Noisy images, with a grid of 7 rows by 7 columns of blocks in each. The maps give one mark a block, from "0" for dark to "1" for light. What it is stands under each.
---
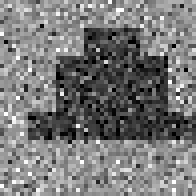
1111111
1110011
1100001
1100001
1000000
1111111
1111111
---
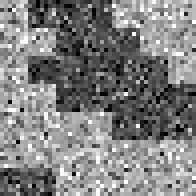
1000111
1100011
1000001
1100000
1111000
1111111
0011111
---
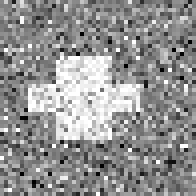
0000000
0000000
0011000
0111100
0011000
0000000
0000000
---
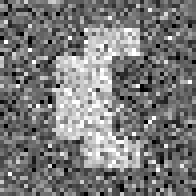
0000000
0001100
0011000
0011000
0011000
0001100
0000000
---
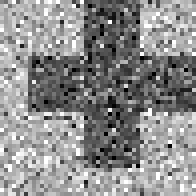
1110011
1110011
1000000
1000000
1110011
1110011
1111111
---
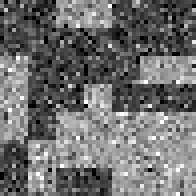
0011000
0000000
1000011
1001000
1011111
0111111
0100111
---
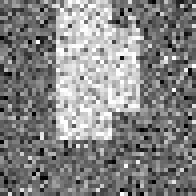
0011000
0011100
0011100
0011100
0011000
0000000
0000000
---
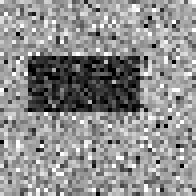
1111111
1111111
1000011
1000011
1111111
1111111
1111111
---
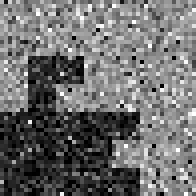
1111111
1111111
1001111
1011111
0000011
0000111
0000011
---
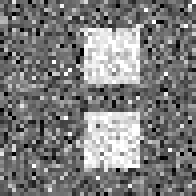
0000000
0001100
0001100
0000000
0001100
0001100
0000000
